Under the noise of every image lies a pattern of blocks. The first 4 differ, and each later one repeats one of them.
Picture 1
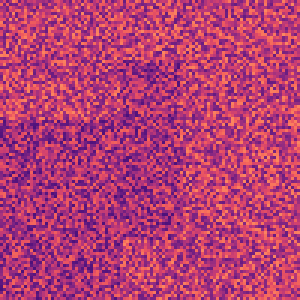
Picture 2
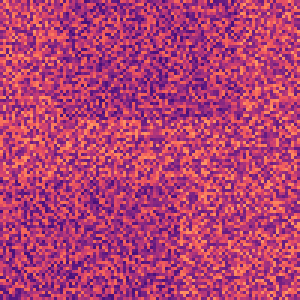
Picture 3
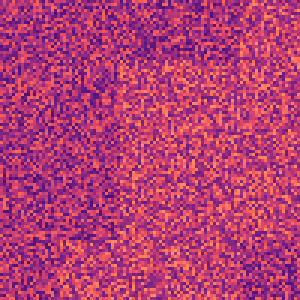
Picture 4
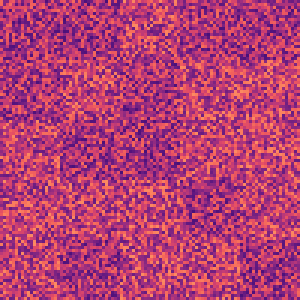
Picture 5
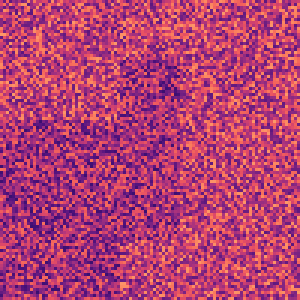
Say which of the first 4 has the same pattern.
1
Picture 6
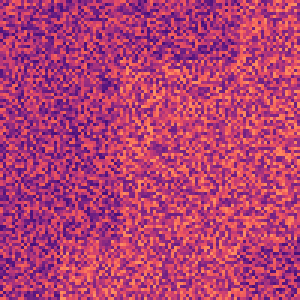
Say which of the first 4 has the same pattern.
3
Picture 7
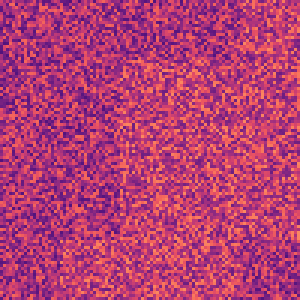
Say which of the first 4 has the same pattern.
3
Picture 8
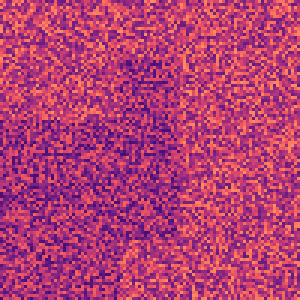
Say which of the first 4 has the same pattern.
1
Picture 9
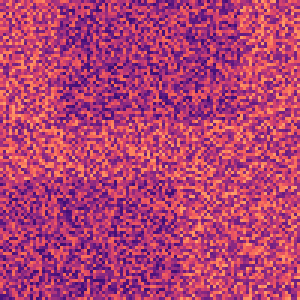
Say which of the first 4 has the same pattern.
2
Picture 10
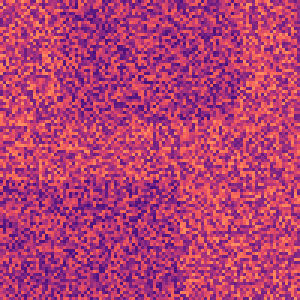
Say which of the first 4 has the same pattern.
2
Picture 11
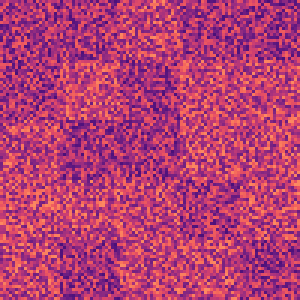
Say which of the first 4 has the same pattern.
4
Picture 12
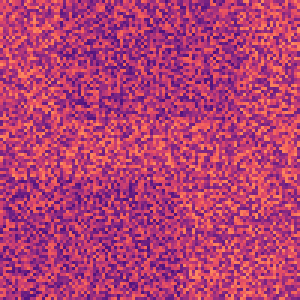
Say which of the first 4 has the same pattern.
2
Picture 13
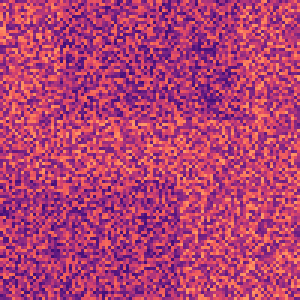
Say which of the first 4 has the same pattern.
2
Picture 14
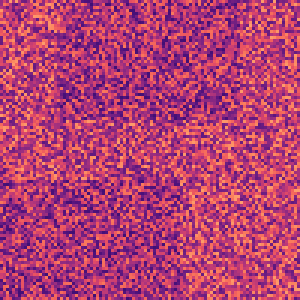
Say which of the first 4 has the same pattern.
2
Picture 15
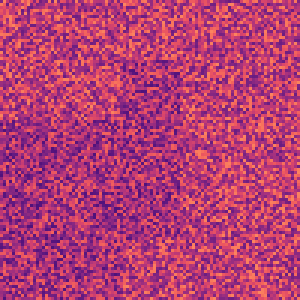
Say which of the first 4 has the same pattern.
1
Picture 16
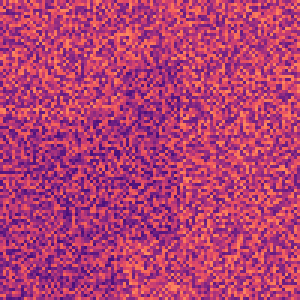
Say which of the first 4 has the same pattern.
1
